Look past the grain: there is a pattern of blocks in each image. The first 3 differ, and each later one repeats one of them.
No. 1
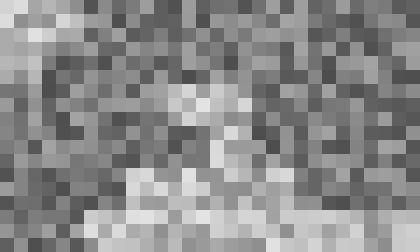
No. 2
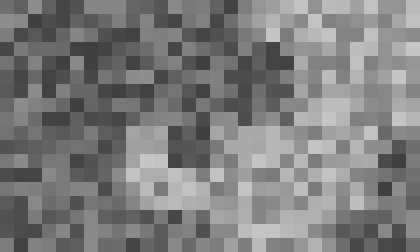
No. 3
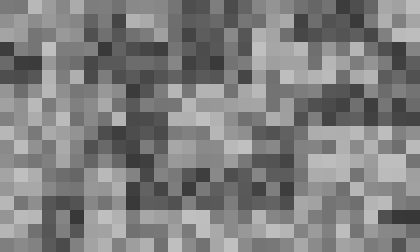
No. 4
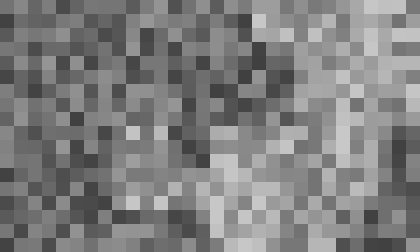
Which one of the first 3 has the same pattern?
2
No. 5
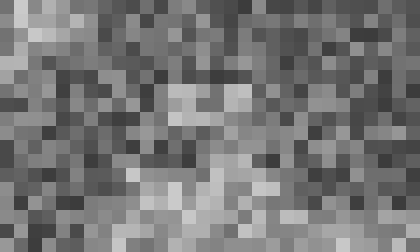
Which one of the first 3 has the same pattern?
1
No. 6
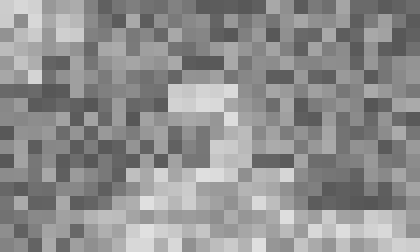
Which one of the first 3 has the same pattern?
1
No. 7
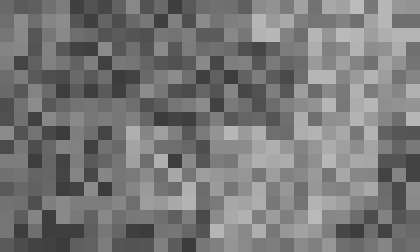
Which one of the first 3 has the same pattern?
2
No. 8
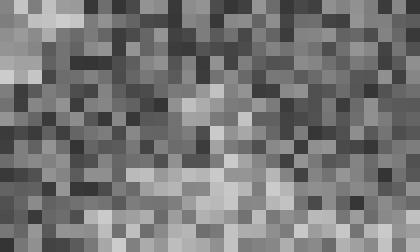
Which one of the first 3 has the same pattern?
1
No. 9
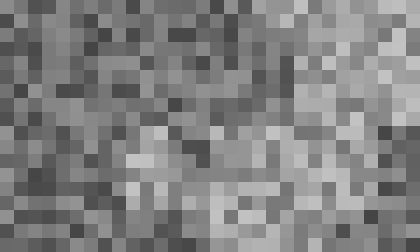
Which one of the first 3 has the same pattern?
2
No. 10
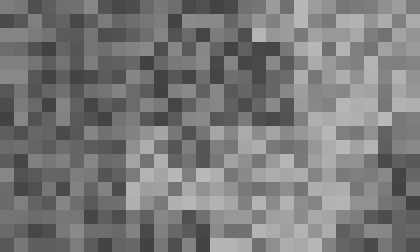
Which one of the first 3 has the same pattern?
2
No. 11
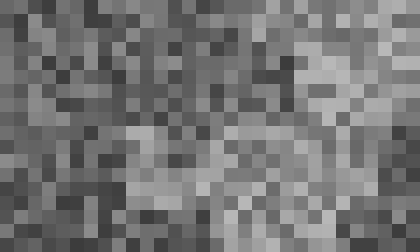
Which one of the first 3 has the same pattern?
2
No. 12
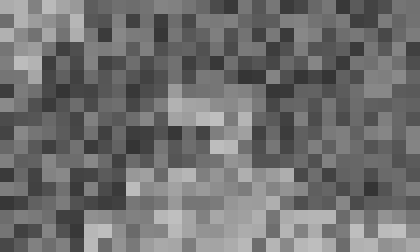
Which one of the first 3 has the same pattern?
1
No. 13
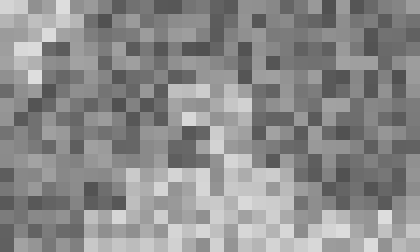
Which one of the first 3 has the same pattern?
1
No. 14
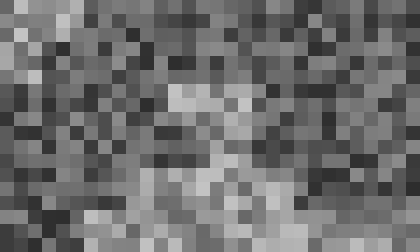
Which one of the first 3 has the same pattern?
1
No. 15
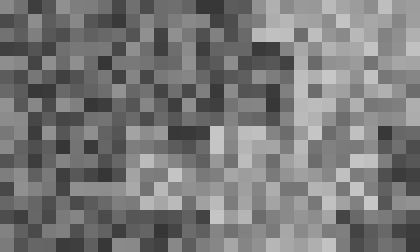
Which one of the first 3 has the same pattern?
2
